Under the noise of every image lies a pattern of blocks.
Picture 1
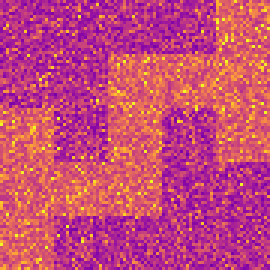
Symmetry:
the same after a half turn
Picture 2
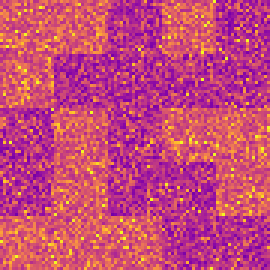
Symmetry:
no symmetry
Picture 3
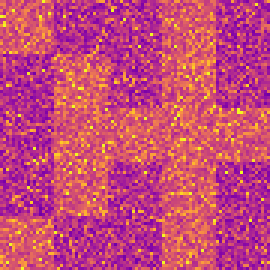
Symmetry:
top and bottom mirror each other
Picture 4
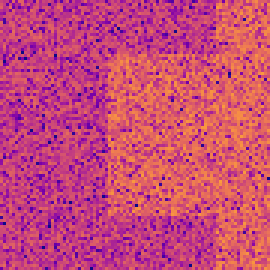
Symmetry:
top and bottom mirror each other
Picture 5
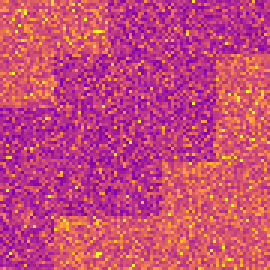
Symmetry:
mirrored about the diagonal from the top left
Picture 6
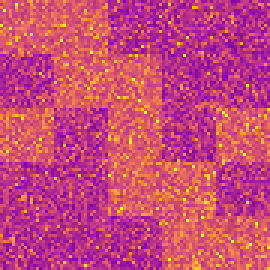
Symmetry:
the same after a half turn
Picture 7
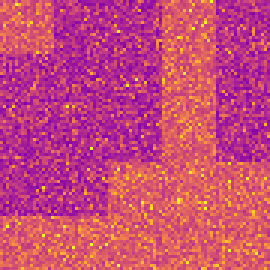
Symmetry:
no symmetry
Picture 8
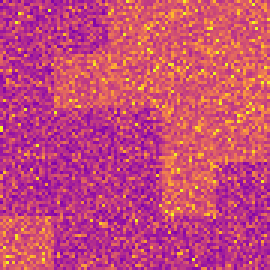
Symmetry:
mirrored about the diagonal from the bottom left
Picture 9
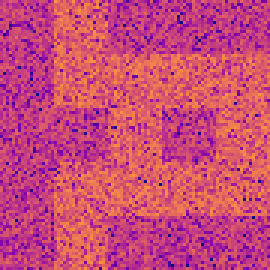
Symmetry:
top and bottom mirror each other
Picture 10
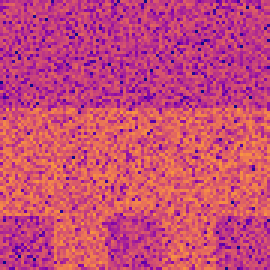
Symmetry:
left and right mirror each other
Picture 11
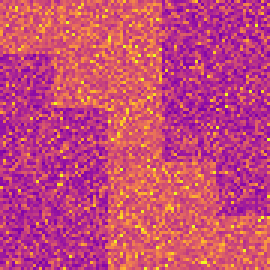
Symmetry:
the same after a half turn
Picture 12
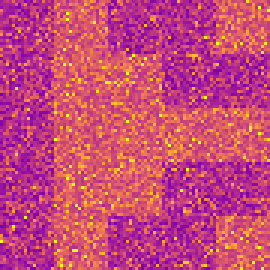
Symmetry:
top and bottom mirror each other
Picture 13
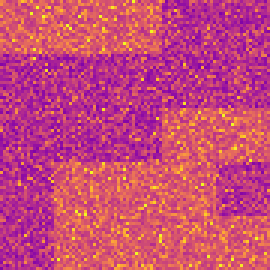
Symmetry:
no symmetry
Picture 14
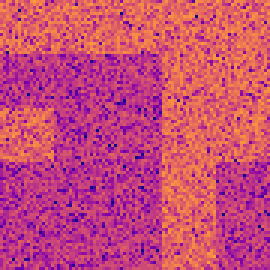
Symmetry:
no symmetry
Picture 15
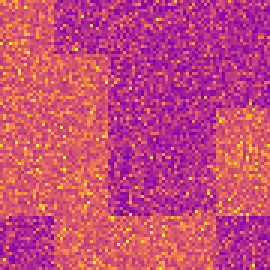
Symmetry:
no symmetry
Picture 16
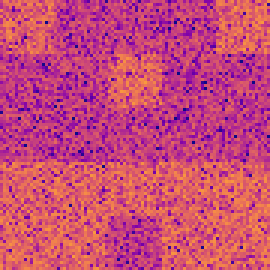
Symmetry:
left and right mirror each other
